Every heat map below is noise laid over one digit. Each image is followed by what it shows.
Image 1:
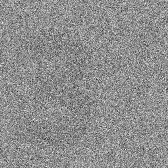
3
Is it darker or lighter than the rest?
darker
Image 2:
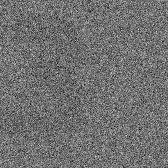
3
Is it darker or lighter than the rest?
darker
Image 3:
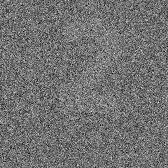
2
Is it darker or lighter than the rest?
lighter
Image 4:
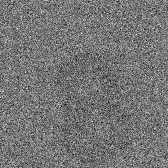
8
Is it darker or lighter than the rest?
darker
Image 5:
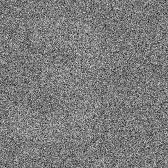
3
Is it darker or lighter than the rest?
lighter
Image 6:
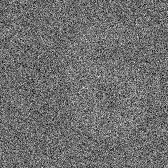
6
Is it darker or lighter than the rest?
lighter
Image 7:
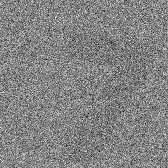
7
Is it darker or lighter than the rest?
darker
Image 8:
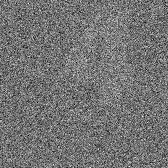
4
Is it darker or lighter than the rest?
lighter
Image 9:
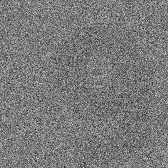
9
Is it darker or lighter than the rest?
darker
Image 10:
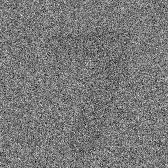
7
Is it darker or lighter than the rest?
darker
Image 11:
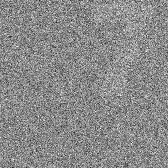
7
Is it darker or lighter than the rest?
lighter
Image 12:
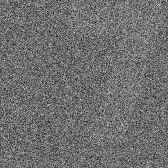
7
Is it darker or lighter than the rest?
lighter
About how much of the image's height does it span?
nearly all
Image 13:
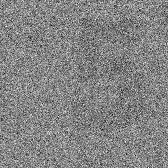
5
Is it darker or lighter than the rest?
darker
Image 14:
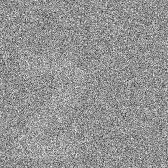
2
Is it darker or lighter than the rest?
lighter
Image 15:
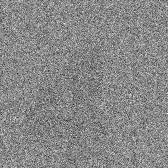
4
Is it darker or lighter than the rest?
darker
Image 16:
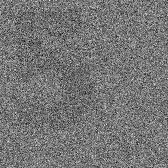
5
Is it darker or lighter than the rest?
darker
